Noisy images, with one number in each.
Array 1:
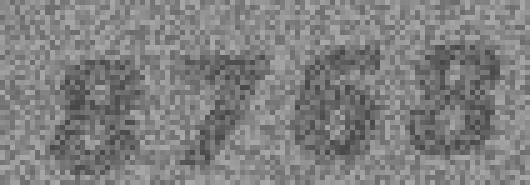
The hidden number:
8768
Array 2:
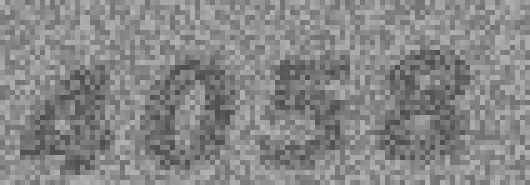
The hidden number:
4058
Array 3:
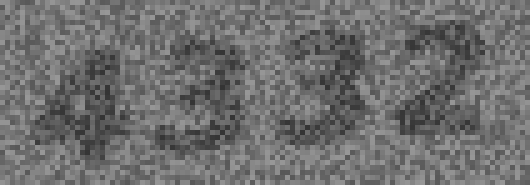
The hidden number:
4332
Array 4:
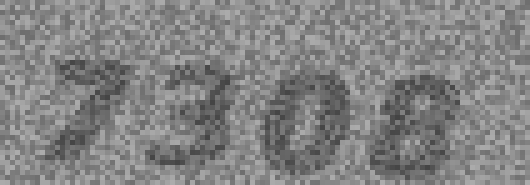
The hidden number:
7308
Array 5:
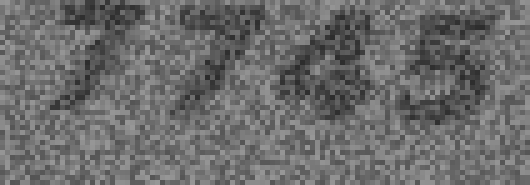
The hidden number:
7745
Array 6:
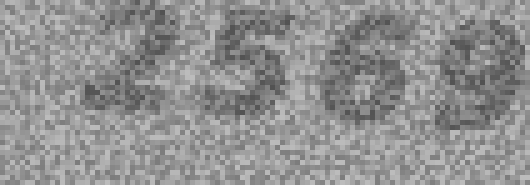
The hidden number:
2569
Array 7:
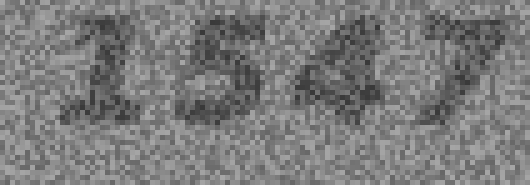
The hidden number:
1547
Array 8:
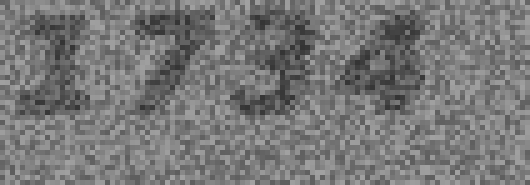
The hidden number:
1734
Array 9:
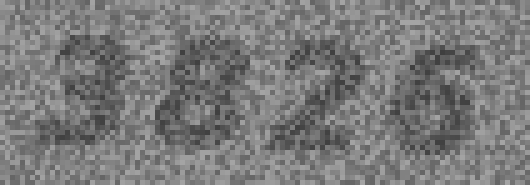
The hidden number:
3826
